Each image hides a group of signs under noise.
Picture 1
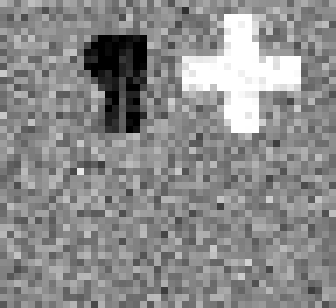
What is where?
top left: dark pilcrow; top right: light plus sign
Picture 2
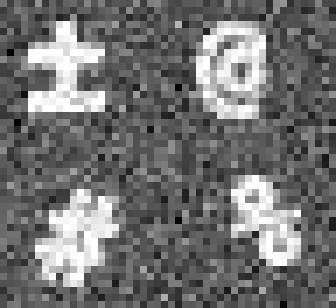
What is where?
top left: light plus-minus sign; top right: light at sign; bottom left: light hash sign; bottom right: light percent sign
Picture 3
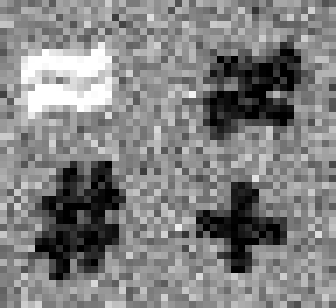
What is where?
top left: light approximately sign; top right: dark not-equal sign; bottom left: dark hash sign; bottom right: dark plus sign
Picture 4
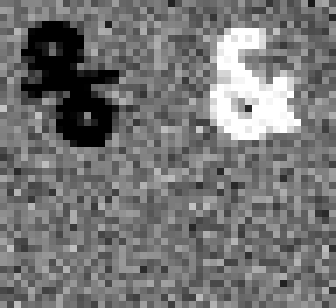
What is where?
top left: dark percent sign; top right: light ampersand
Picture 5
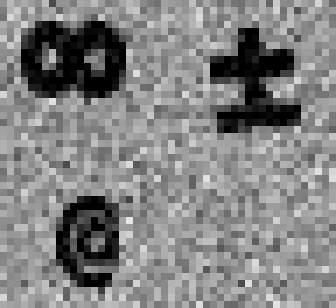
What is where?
top left: dark infinity sign; top right: dark plus-minus sign; bottom left: dark at sign
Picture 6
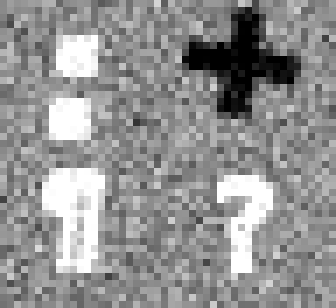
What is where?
top left: light colon; top right: dark plus sign; bottom left: light pilcrow; bottom right: light question mark
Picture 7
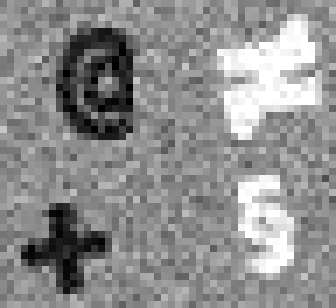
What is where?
top left: dark at sign; top right: light not-equal sign; bottom left: dark plus sign; bottom right: light section sign
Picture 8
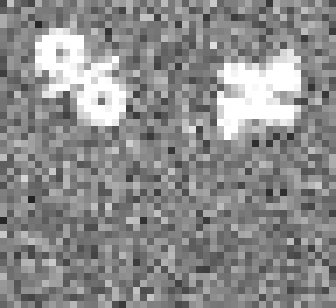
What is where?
top left: light percent sign; top right: light not-equal sign
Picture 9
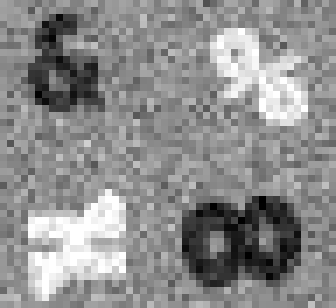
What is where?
top left: dark ampersand; top right: light percent sign; bottom left: light not-equal sign; bottom right: dark infinity sign
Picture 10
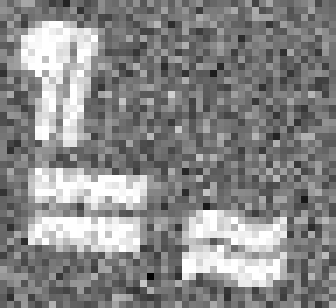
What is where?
top left: light pilcrow; bottom left: light equals sign; bottom right: light approximately sign
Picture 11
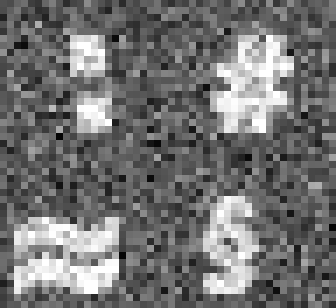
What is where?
top left: light colon; top right: light hash sign; bottom left: light approximately sign; bottom right: light section sign
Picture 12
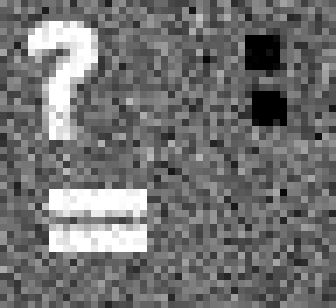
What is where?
top left: light question mark; top right: dark colon; bottom left: light equals sign
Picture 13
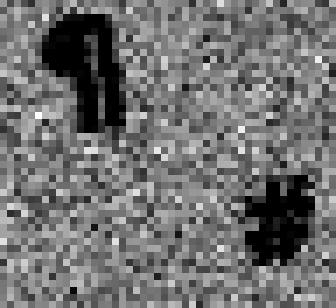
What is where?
top left: dark pilcrow; bottom right: dark hash sign
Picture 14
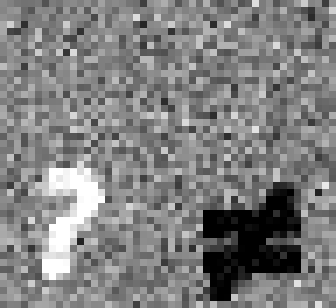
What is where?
bottom left: light question mark; bottom right: dark not-equal sign
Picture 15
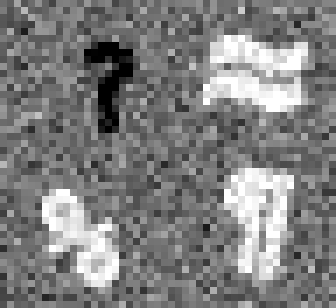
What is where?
top left: dark question mark; top right: light approximately sign; bottom left: light percent sign; bottom right: light pilcrow
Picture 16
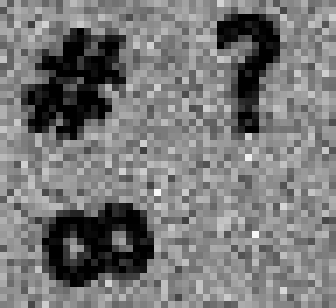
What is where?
top left: dark hash sign; top right: dark question mark; bottom left: dark infinity sign
